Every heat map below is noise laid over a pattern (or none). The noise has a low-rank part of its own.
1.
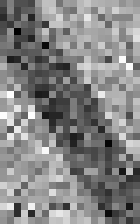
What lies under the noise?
a diagonal band
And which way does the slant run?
top left to bottom right
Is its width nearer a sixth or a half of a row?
a half
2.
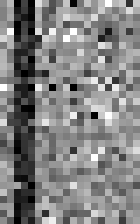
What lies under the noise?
one band of columns
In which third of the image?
left
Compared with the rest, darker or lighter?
darker
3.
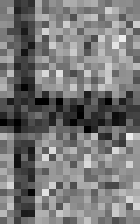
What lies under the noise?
bands of rows crossing bands of columns
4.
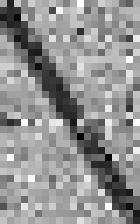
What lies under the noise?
a diagonal band
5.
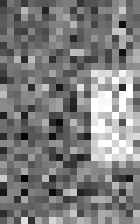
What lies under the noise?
one block
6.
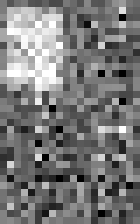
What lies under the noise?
one block
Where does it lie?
top left
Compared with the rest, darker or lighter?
lighter
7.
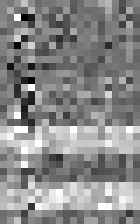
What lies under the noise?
bands of rows
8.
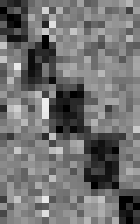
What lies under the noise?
blocks along the diagonal
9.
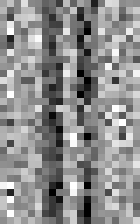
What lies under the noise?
bands of columns
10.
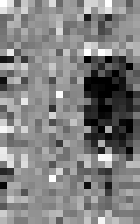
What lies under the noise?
one block
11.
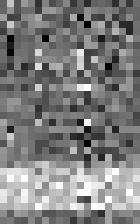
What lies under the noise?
one band of rows
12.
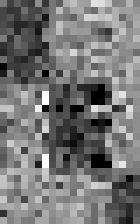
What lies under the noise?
blocks along the diagonal
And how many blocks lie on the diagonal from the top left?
3
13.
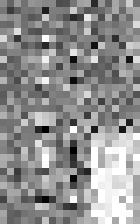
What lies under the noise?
one block
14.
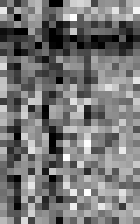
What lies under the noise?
bands of rows crossing bands of columns
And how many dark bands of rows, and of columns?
1 and 2
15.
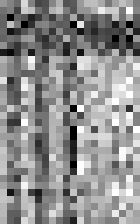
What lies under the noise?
bands of rows crossing bands of columns
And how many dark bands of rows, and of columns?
1 and 3
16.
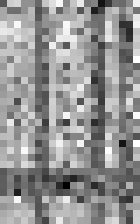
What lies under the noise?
bands of rows crossing bands of columns
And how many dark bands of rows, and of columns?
1 and 3
